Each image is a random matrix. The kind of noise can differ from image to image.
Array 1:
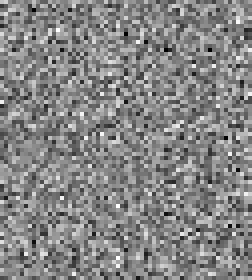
low rank plus noise
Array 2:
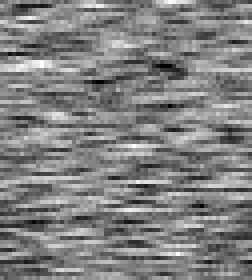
streaked along the rows
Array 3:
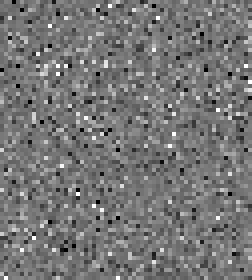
heavy tails
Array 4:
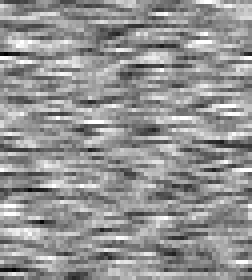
streaked along the rows
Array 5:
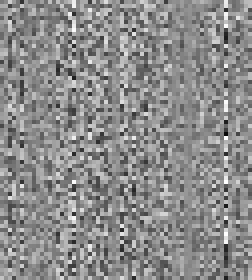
columns of uneven size
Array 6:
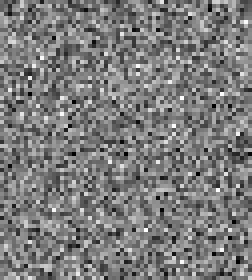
independent entries
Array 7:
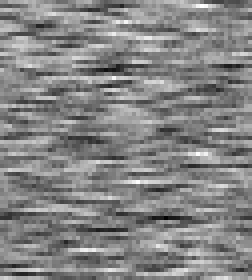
streaked along the rows
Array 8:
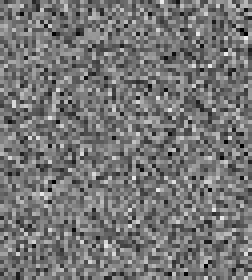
independent entries
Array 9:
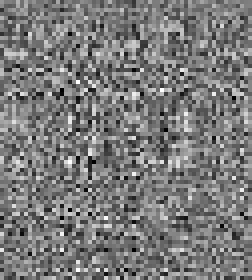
low rank plus noise
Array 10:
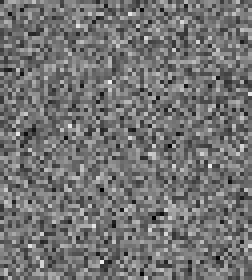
independent entries
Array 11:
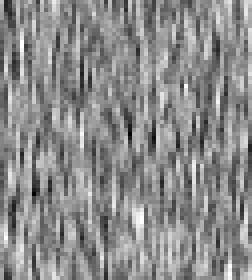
streaked along the columns
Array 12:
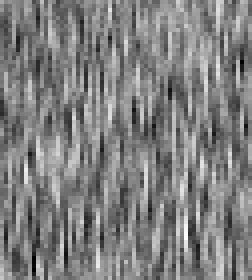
streaked along the columns
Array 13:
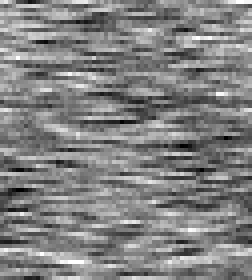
streaked along the rows
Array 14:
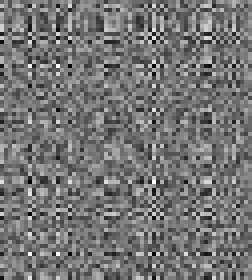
low rank plus noise
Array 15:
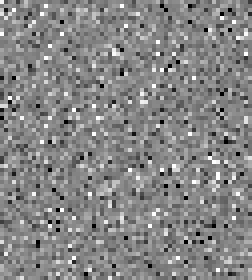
heavy tails
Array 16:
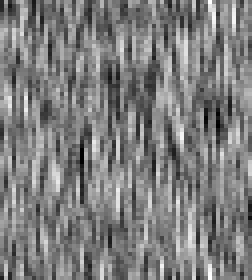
streaked along the columns
